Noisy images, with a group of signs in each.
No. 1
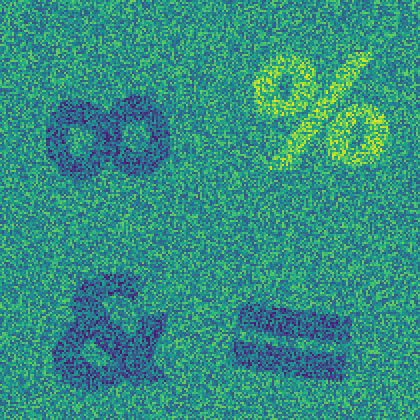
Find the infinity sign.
top left
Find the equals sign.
bottom right
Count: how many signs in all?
4
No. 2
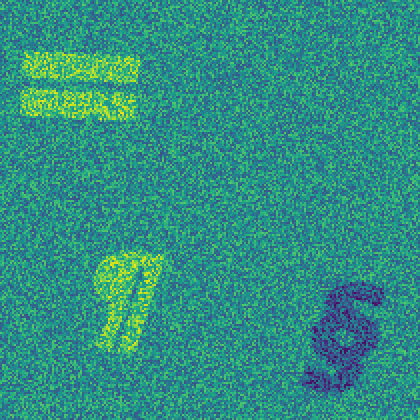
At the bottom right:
section sign
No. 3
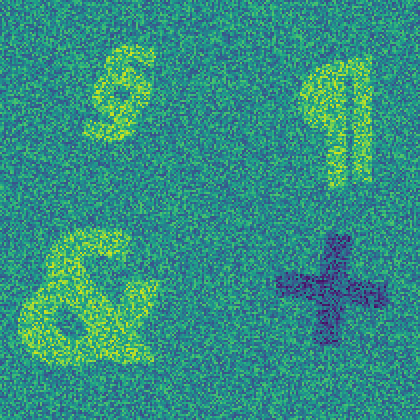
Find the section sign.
top left
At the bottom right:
plus sign
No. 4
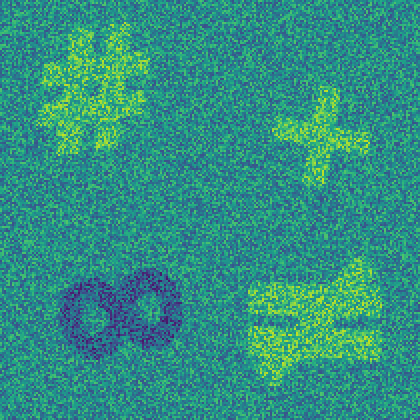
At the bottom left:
infinity sign
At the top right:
plus sign
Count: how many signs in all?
4
